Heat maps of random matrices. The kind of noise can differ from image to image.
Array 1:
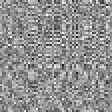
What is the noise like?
low rank plus noise
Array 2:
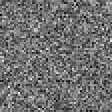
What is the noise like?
independent entries
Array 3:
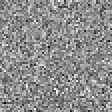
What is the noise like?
independent entries
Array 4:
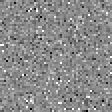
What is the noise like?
heavy tails
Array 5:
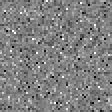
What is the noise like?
heavy tails
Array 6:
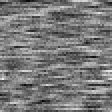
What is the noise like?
streaked along the rows
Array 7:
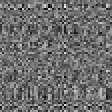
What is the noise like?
low rank plus noise
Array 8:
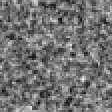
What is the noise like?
blotchy
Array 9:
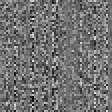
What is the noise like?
columns of uneven size
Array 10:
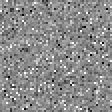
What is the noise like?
heavy tails
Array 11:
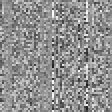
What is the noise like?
columns of uneven size
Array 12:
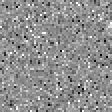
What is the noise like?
heavy tails
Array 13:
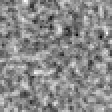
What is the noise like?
blotchy
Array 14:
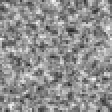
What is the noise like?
blotchy
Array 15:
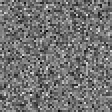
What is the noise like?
independent entries
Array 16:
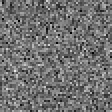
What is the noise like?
independent entries
